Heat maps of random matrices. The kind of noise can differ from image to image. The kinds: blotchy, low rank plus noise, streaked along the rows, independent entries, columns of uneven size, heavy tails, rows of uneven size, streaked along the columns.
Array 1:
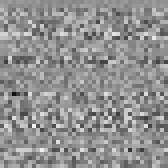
rows of uneven size
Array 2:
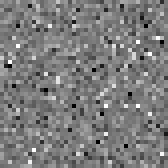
heavy tails
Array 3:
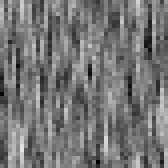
streaked along the columns
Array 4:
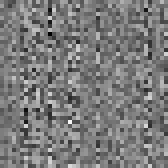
columns of uneven size
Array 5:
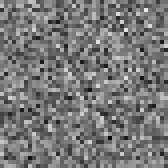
independent entries
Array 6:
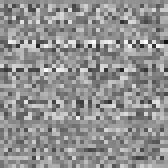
rows of uneven size
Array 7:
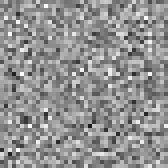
low rank plus noise
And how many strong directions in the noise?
five to eight
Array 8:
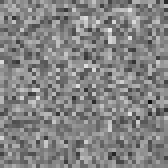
low rank plus noise
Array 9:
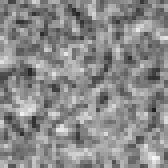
blotchy
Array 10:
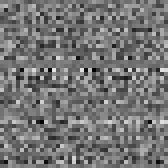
rows of uneven size
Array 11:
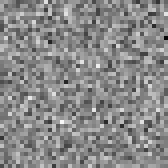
independent entries
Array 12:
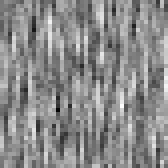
streaked along the columns
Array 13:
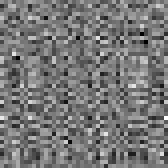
low rank plus noise
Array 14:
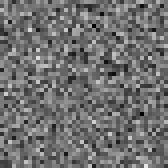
independent entries
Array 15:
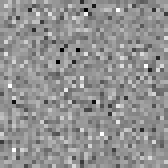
heavy tails
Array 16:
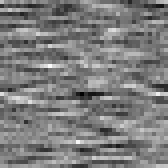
streaked along the rows
